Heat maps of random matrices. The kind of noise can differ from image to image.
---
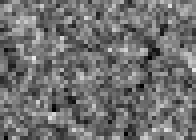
blotchy
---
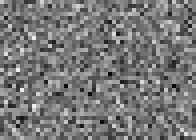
independent entries
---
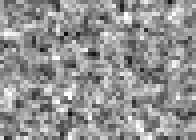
blotchy
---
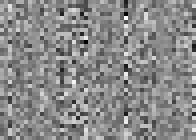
columns of uneven size
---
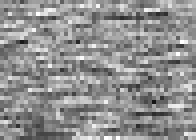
streaked along the rows
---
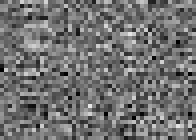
low rank plus noise
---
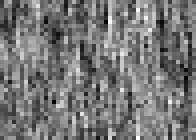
streaked along the columns
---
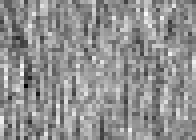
streaked along the columns
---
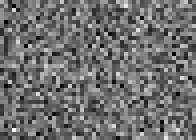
independent entries
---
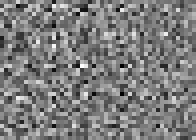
low rank plus noise
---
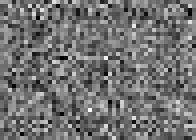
low rank plus noise
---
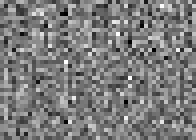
low rank plus noise
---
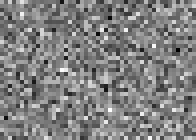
independent entries
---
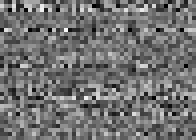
rows of uneven size
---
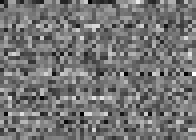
rows of uneven size
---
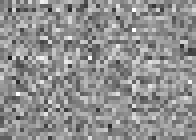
low rank plus noise
